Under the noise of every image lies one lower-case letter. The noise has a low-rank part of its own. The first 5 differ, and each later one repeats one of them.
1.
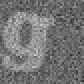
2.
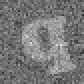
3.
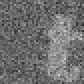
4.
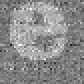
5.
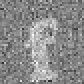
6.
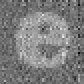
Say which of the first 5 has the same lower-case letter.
4
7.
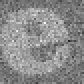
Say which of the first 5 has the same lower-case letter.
4
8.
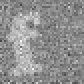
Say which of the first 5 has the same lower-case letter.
5
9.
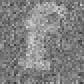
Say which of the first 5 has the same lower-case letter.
5
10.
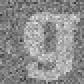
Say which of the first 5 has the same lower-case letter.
1
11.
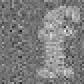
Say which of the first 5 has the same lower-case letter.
5
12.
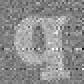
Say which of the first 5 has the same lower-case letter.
2
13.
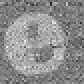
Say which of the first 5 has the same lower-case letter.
4
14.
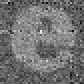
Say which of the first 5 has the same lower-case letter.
4
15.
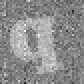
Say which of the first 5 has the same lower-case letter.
2
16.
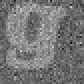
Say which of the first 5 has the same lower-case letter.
1
